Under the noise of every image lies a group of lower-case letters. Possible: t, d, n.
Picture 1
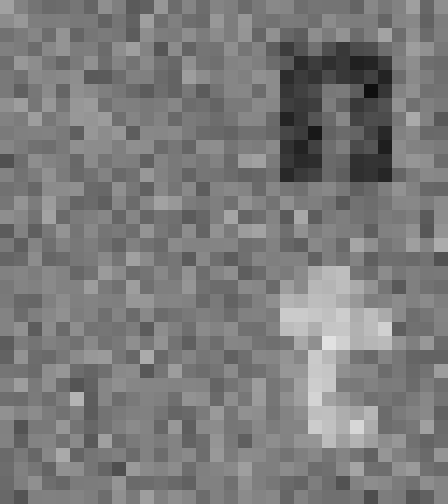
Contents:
top right: dark n; bottom right: light t
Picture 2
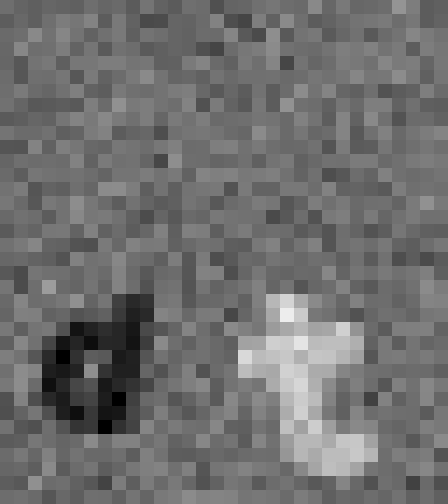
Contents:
bottom left: dark d; bottom right: light t
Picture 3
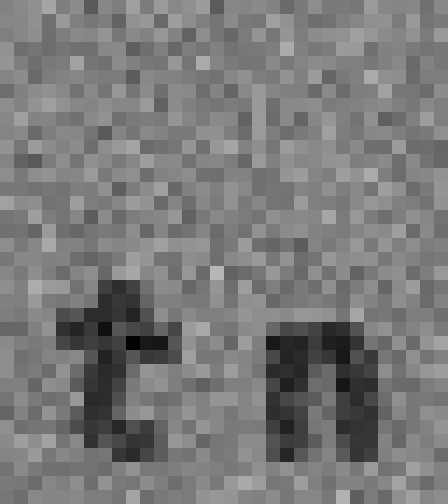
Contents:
bottom left: dark t; bottom right: dark n
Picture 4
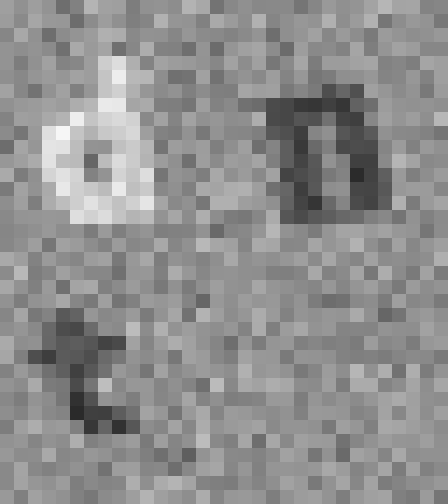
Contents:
top left: light d; top right: dark n; bottom left: dark t
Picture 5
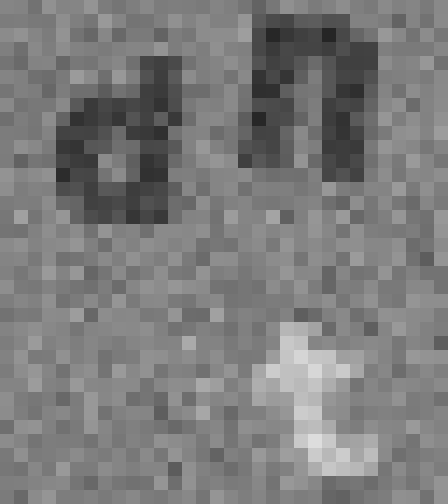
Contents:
top left: dark d; top right: dark n; bottom right: light t
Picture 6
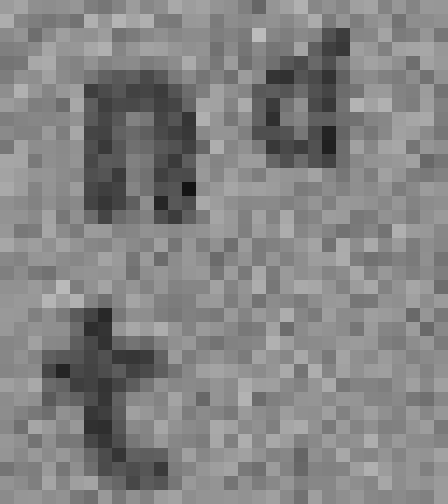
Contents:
top left: dark n; top right: dark d; bottom left: dark t
